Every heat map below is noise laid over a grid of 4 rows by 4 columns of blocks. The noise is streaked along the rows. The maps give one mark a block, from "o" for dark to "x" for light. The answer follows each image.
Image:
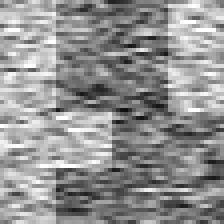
x o o x
x o o x
x x o o
x o o o
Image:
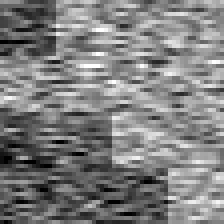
o x x x
x x x x
o o x x
o o o x
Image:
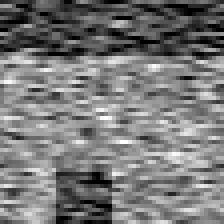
o o o o
x x x x
x x x x
x o x x
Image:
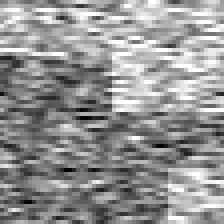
x x x x
o o x x
o o o o
o o o x
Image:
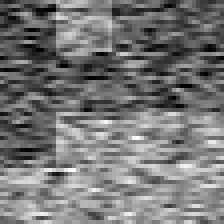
o x o o
o o o o
o x x x
x x x x
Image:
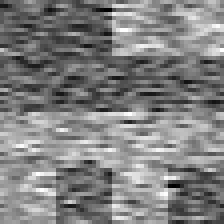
o o x x
o o o o
x x x x
x o x o
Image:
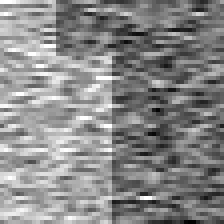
x o o o
x x o o
x x o o
x x o o
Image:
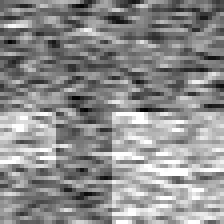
o o o o
o o o o
x o x x
o o x x
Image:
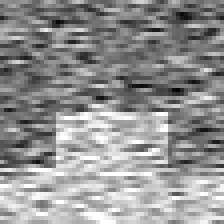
o o o o
o o o o
o x x o
x x x x
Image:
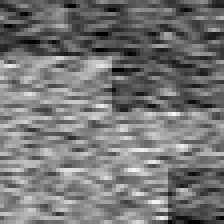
o o o o
x x o o
x x x x
x x x o
